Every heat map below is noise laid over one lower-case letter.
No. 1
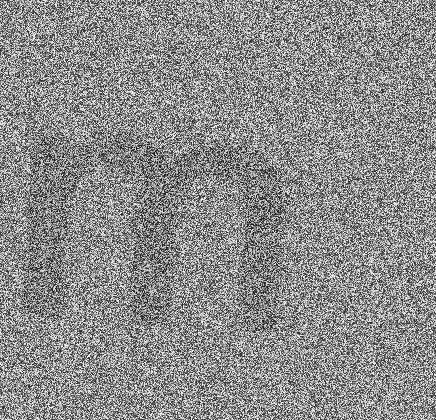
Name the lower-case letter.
m
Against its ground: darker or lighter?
darker
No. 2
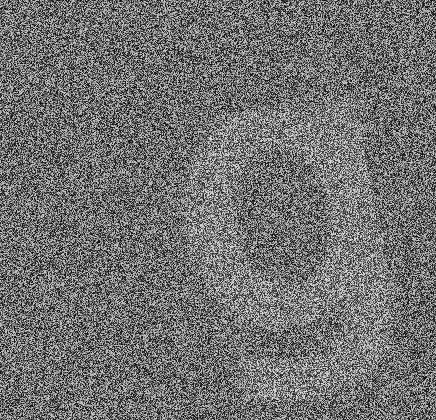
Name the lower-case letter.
g
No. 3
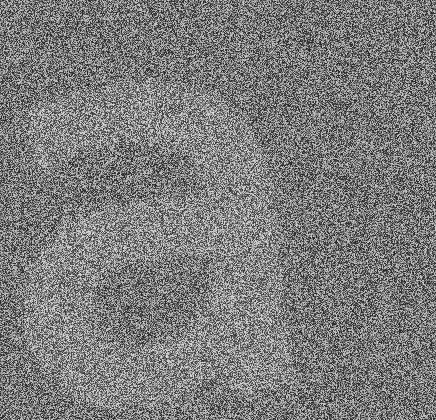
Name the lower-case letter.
a
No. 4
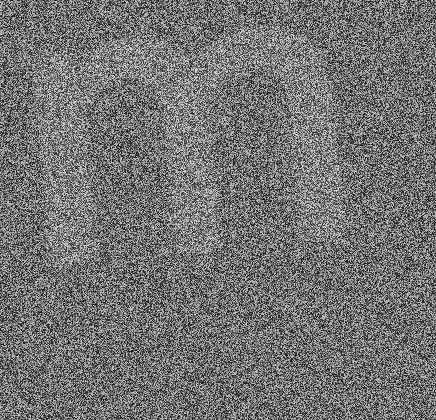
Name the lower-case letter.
m
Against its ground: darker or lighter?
lighter
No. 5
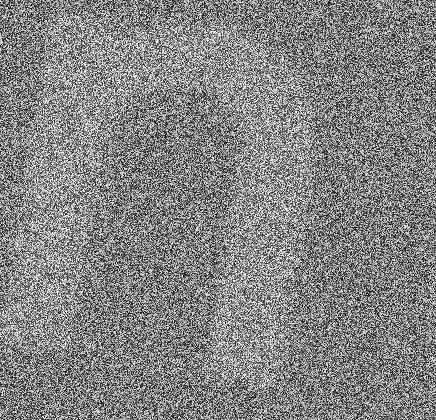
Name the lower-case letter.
n
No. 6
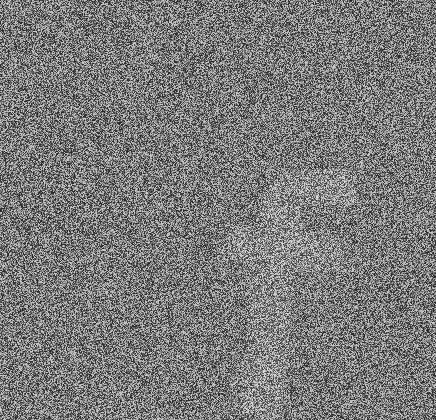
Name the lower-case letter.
f
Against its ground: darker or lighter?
lighter
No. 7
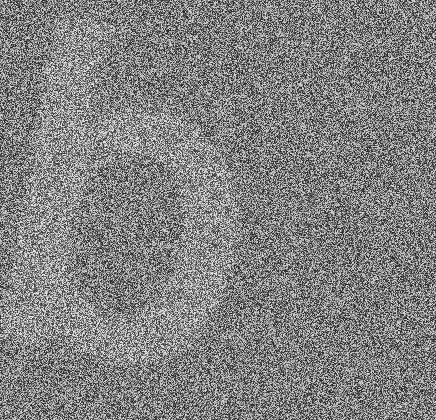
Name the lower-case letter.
b
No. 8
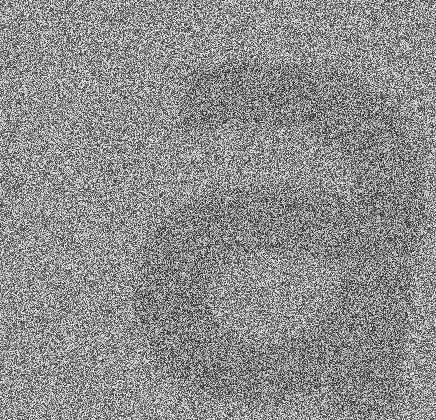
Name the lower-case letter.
a
